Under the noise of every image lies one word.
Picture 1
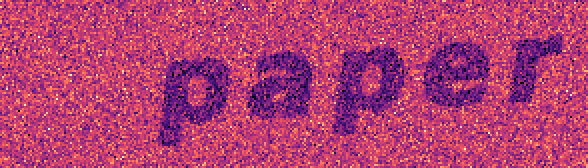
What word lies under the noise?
paper
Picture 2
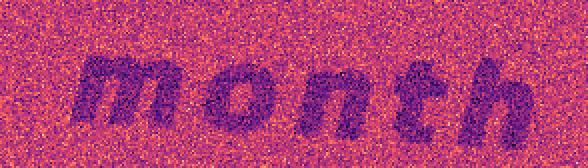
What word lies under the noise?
month
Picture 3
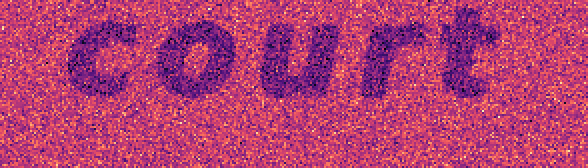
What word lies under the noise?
court
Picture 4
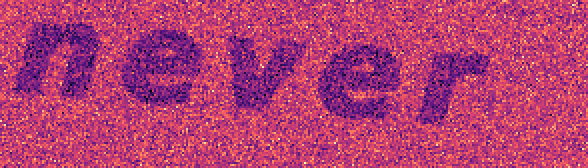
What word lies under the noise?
never
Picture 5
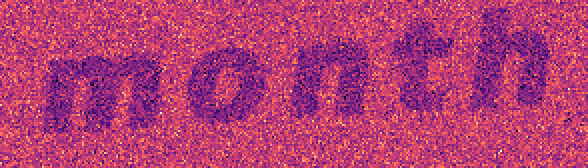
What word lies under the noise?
month
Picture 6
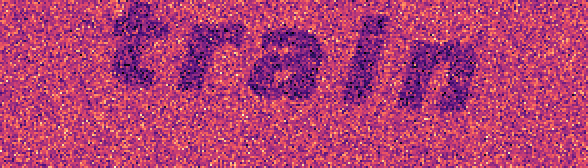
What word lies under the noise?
train
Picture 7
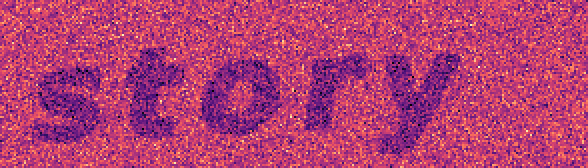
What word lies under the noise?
story
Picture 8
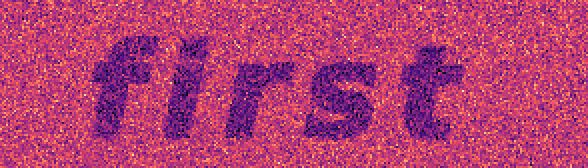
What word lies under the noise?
first
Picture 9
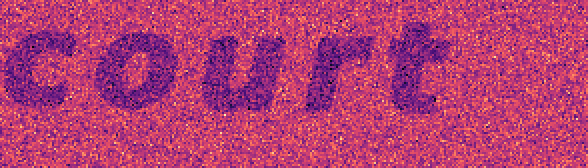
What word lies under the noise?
court
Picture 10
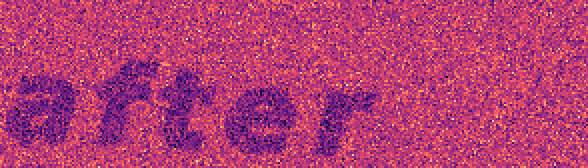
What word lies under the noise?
after
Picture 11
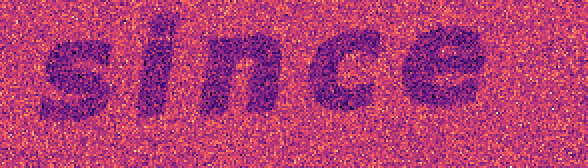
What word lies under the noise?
since
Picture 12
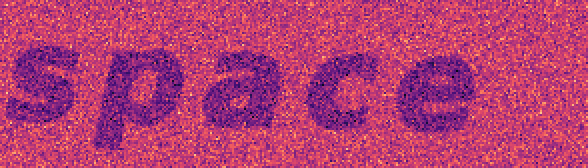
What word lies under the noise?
space
